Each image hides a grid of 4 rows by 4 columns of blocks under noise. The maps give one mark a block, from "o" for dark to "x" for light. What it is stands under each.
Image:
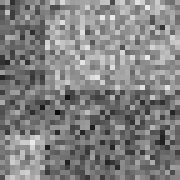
o x x x
o x x x
o o o o
x o o o
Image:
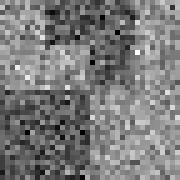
x o o x
x x o x
o o x x
o o x x
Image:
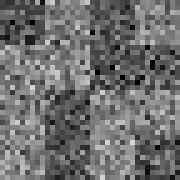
o x o x
x x o o
x o x x
x o x o
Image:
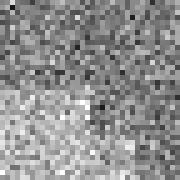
o o o o
o o o o
x x o o
x x x o
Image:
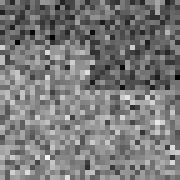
o o o o
x x o o
x x x x
x x x x
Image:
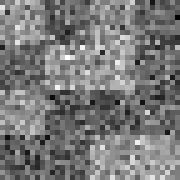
x o x o
o x x o
x o o o
o o x x
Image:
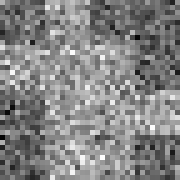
o x o o
x x x o
o x x x
o x x o
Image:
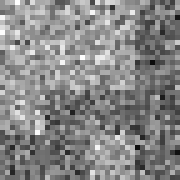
x x x o
x x x o
x o o o
o o x o
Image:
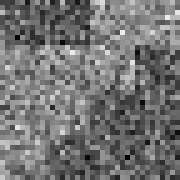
o o x x
x x x o
x x o o
x o o o
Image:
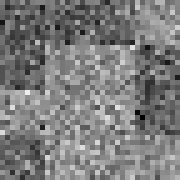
o o o x
o x x o
x x x o
o x x x
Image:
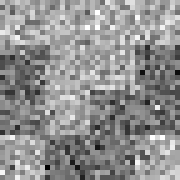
x x x x
o x x o
o x o o
x o o x
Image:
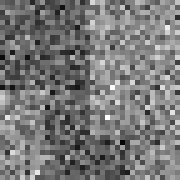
o o x x
o o x x
x o x x
x o o x
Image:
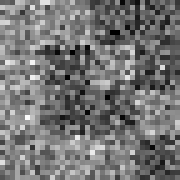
x x o o
x o x o
x o o x
x x x o
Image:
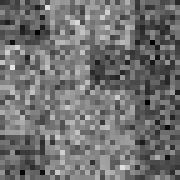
o x x o
x x o o
x x x o
o x x o
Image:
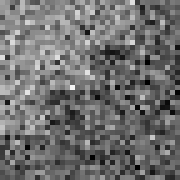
x x x o
x x o o
x o o o
o o o o
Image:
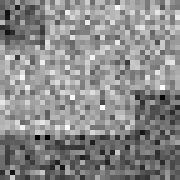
o x x x
x x x x
x x x o
o o o o
